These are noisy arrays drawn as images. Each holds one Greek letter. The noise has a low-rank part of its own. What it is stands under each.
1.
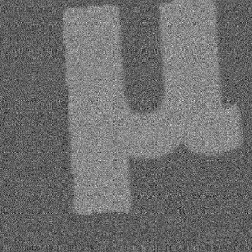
light mu
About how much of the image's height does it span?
nearly all
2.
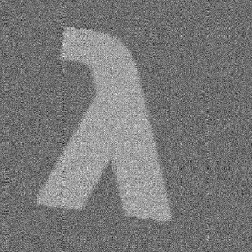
light lambda
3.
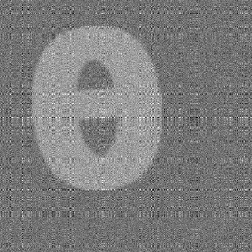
light theta
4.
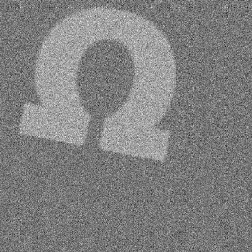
light omega
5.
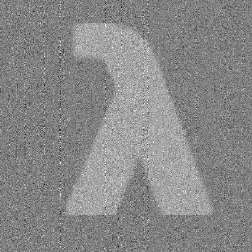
light lambda
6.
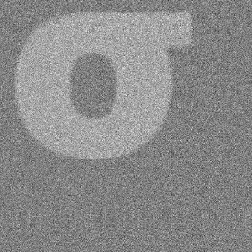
light sigma
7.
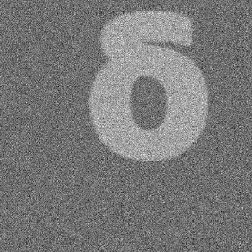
light delta
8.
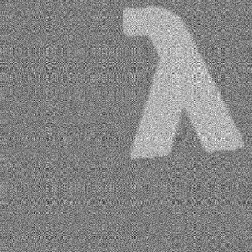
light lambda
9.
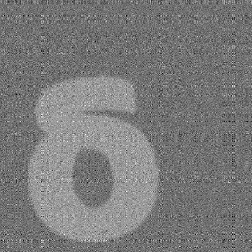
light delta
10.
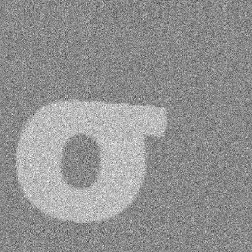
light sigma
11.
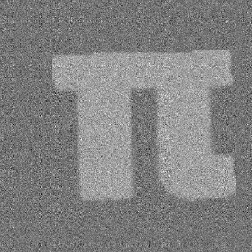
light pi
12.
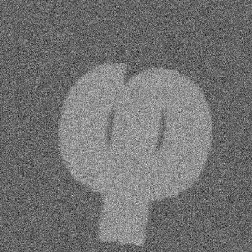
light phi
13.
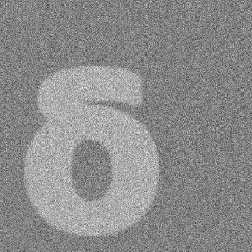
light delta
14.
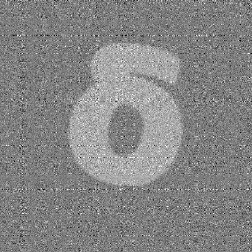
light delta
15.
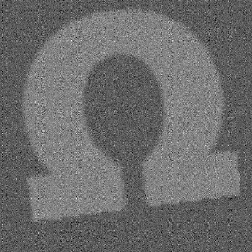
light omega
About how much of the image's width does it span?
nearly all
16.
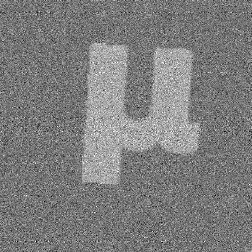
light mu
